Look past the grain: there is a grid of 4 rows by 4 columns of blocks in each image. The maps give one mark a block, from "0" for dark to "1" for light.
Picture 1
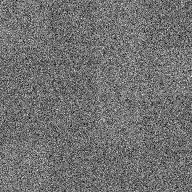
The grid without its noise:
1 0 1 0
0 0 1 1
0 0 1 0
1 0 0 0
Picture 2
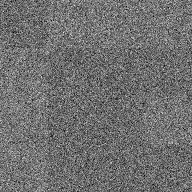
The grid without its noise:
0 1 1 1
1 0 0 0
1 0 0 1
1 0 0 0
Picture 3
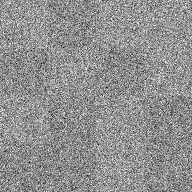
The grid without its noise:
1 0 1 1
0 1 0 1
1 0 1 0
0 0 1 0
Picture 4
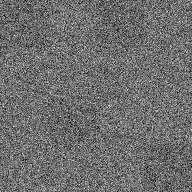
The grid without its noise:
0 1 0 1
1 1 1 1
1 0 1 1
1 1 1 0
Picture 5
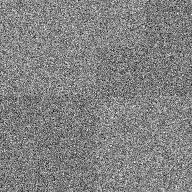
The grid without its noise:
1 1 1 0
1 1 0 0
0 0 1 1
0 0 1 1
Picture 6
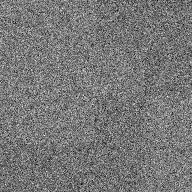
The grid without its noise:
1 1 0 0
1 1 1 0
1 1 0 1
0 0 0 1
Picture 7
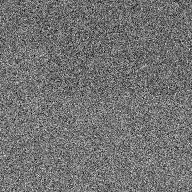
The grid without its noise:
0 0 0 0
1 0 0 0
1 1 1 1
1 1 1 1
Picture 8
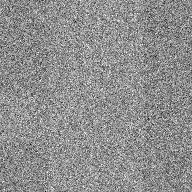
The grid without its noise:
0 1 1 0
0 1 1 0
1 1 1 0
0 1 1 0
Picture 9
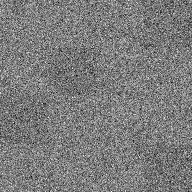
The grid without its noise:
1 1 1 0
1 0 1 1
0 1 1 1
1 1 1 0
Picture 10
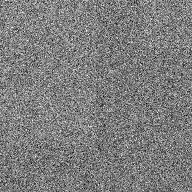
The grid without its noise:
1 1 0 1
1 1 0 0
1 1 0 0
0 0 0 0
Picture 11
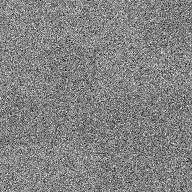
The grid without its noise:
1 1 1 0
1 0 1 1
0 0 0 0
1 1 0 0
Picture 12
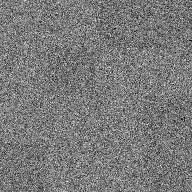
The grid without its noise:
1 1 0 0
1 0 1 1
1 1 1 0
0 1 1 0
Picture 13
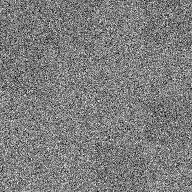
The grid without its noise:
0 0 1 0
0 1 1 1
1 1 1 0
1 1 0 1
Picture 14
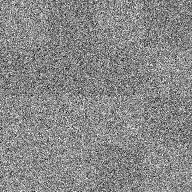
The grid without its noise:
1 0 1 0
0 0 0 1
1 1 1 0
1 1 0 1
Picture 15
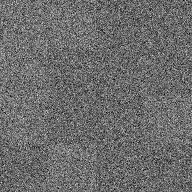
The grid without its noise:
1 1 0 0
1 0 0 0
1 0 0 1
0 1 0 0
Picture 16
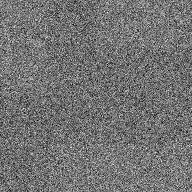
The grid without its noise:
1 0 1 1
1 0 0 0
0 0 0 0
0 1 1 1
